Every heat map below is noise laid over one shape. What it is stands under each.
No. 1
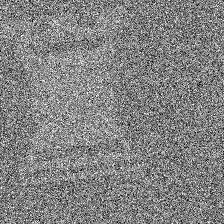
chess rook
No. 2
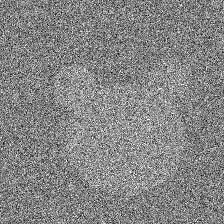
bear's head
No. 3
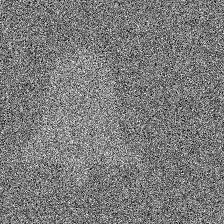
bell
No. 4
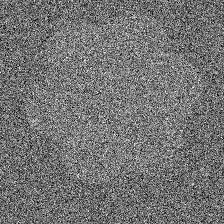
flower
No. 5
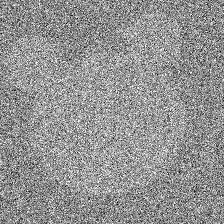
bear's head
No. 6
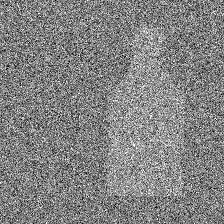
bottle
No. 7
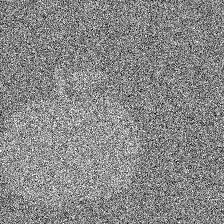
apple
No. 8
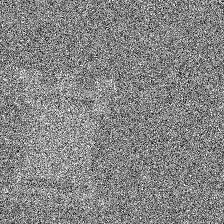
chess rook
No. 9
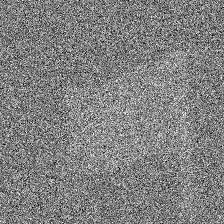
flag
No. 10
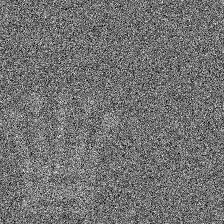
chess queen
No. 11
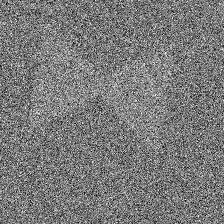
bow tie
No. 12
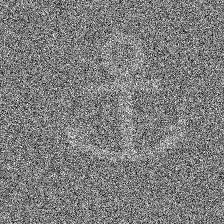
anchor
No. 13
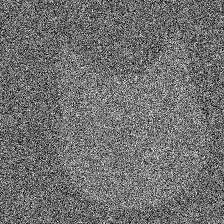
cat's head
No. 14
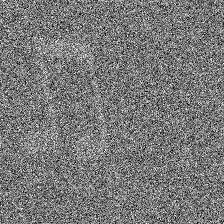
pair of musical notes
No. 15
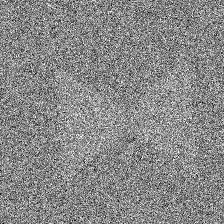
bow tie
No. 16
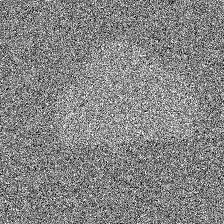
cloud
